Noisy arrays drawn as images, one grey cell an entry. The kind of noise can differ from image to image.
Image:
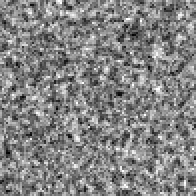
blotchy
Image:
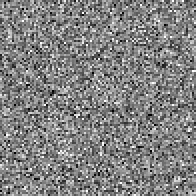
independent entries
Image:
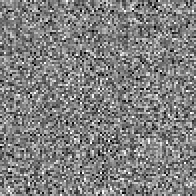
low rank plus noise
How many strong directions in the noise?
one
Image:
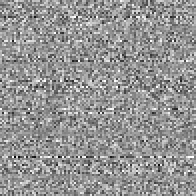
rows of uneven size
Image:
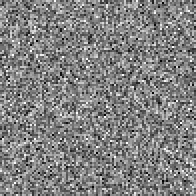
independent entries
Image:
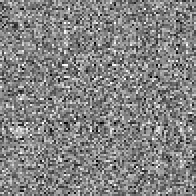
low rank plus noise
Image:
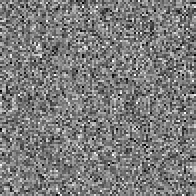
low rank plus noise
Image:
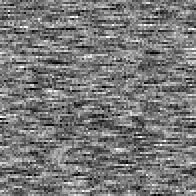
streaked along the rows
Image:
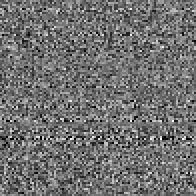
rows of uneven size
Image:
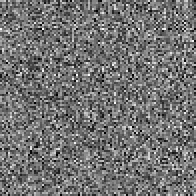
low rank plus noise
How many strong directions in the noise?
two
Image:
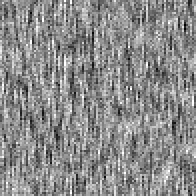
streaked along the columns
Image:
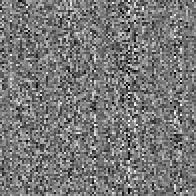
columns of uneven size
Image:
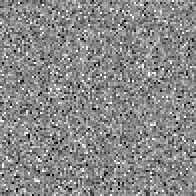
heavy tails
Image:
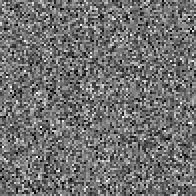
independent entries
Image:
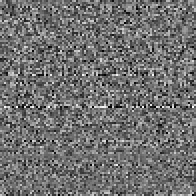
rows of uneven size
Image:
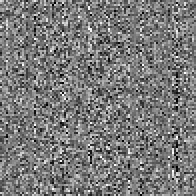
columns of uneven size
